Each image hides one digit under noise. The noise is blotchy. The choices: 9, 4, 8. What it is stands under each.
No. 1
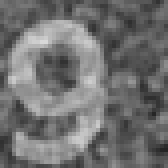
9
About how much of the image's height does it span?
nearly all
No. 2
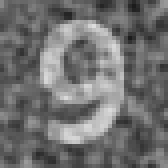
9
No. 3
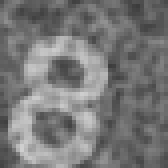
8
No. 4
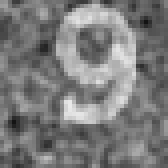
9
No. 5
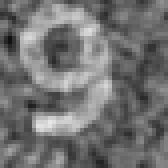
9
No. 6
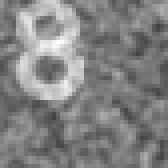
8
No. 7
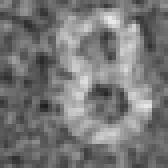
8
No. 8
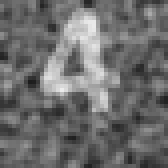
4
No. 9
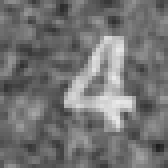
4
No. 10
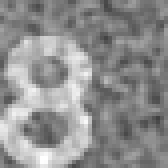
8
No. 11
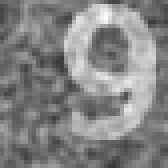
9
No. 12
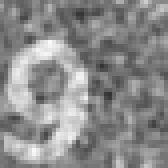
9
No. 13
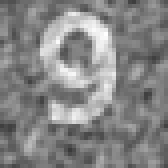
9
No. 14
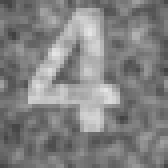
4
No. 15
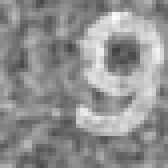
9
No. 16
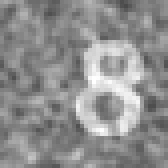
8
